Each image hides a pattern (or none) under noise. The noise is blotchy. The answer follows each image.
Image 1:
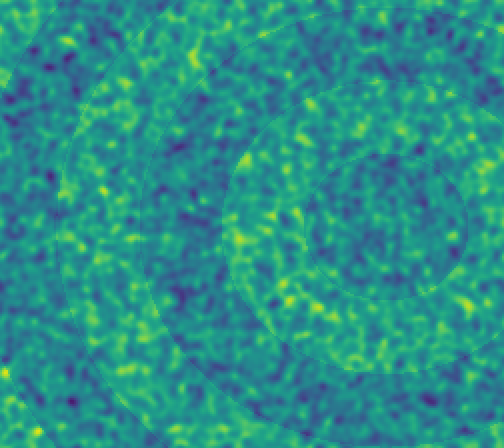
rings round one point
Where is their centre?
middle right
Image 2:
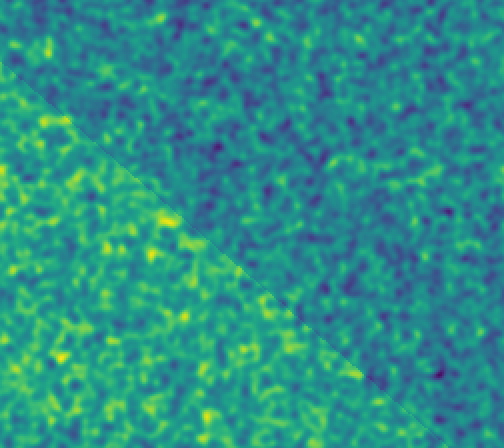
a sharp edge
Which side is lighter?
bottom left
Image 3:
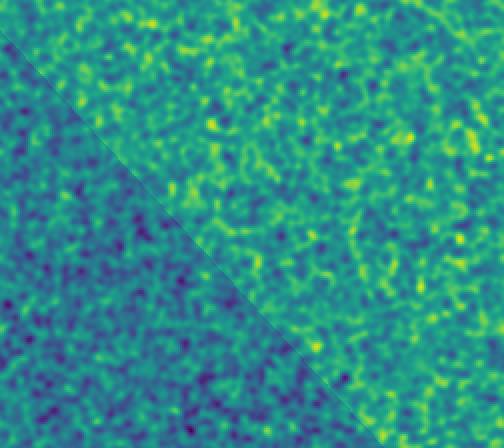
a sharp edge
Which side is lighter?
top right
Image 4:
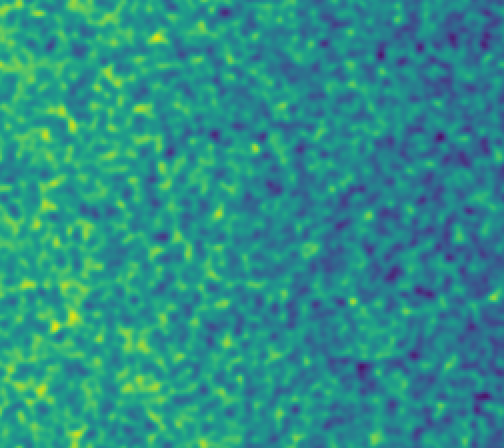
a smooth slope
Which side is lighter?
left
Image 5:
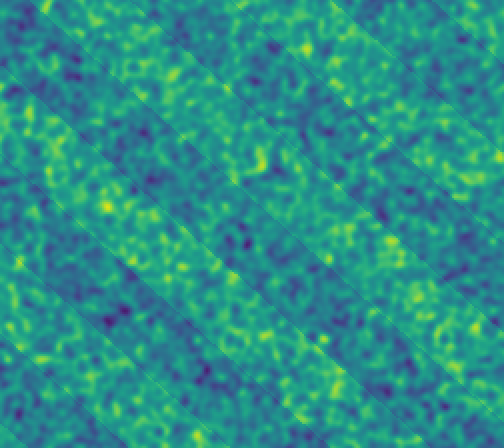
diagonal stripes
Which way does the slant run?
top left to bottom right
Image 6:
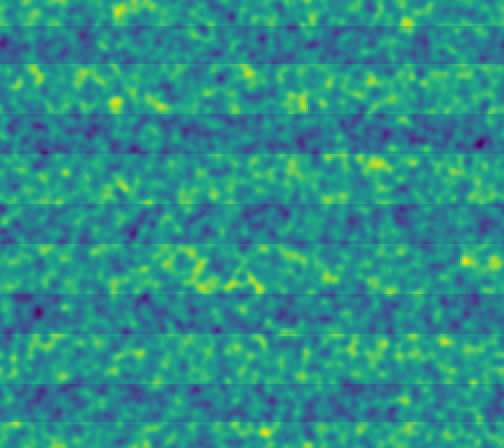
horizontal stripes
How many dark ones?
5
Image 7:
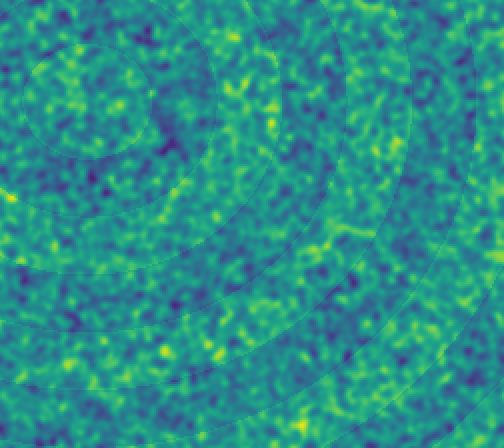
rings round one point
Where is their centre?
top left
